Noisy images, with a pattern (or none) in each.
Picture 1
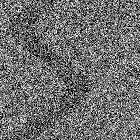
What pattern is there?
a wavy band
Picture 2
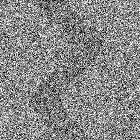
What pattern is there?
a wavy band
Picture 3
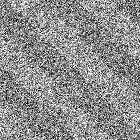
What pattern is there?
diagonal stripes
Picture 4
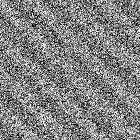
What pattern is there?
diagonal stripes
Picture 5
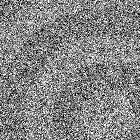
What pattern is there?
rings round one point
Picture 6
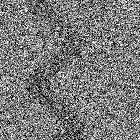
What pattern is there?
a wavy band
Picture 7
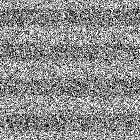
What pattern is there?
horizontal stripes
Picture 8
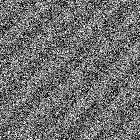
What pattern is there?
diagonal stripes
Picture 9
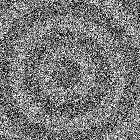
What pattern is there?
rings round one point
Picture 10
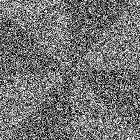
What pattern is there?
spokes from one point
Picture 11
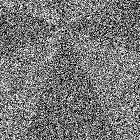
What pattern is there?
spokes from one point
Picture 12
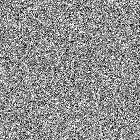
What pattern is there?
only noise
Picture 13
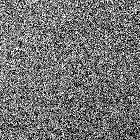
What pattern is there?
a smooth slope
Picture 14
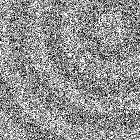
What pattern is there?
rings round one point
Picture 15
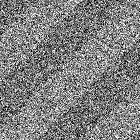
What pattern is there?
diagonal stripes
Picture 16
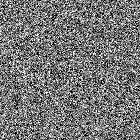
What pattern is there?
only noise
